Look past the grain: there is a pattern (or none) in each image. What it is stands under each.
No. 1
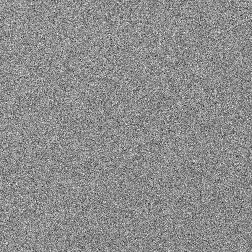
a smooth slope
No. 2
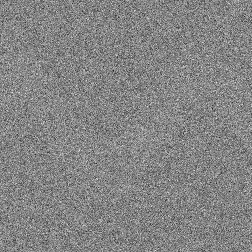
a wavy band
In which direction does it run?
left to right
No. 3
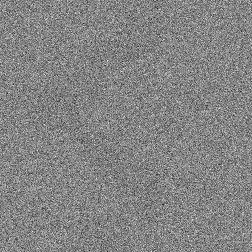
a wavy band
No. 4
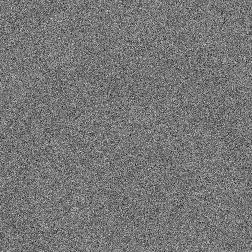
rings round one point
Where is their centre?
bottom middle
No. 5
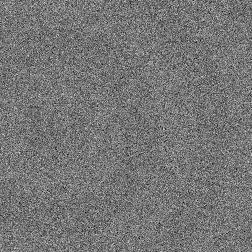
rings round one point
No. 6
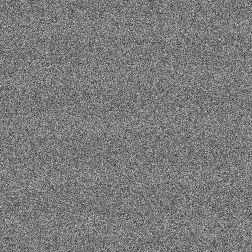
horizontal stripes
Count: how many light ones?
5
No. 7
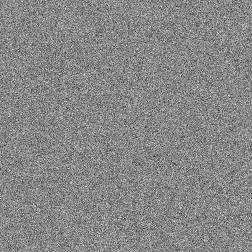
only noise
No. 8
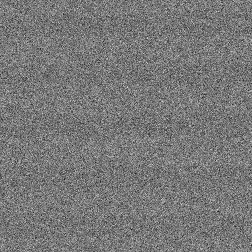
horizontal stripes
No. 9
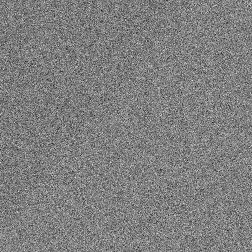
a sharp edge
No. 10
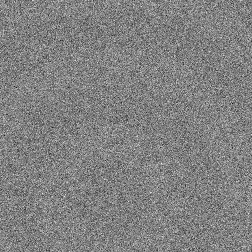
rings round one point
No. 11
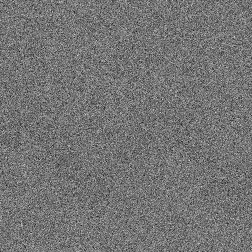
a wavy band
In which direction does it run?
left to right
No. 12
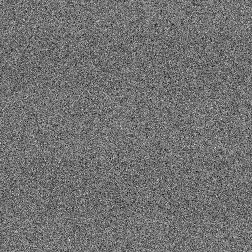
horizontal stripes
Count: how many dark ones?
2
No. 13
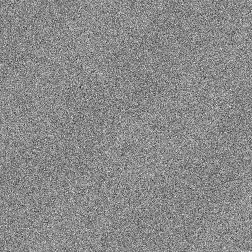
diagonal stripes
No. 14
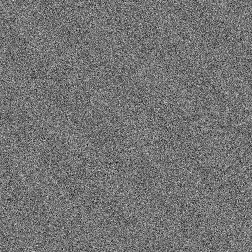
diagonal stripes
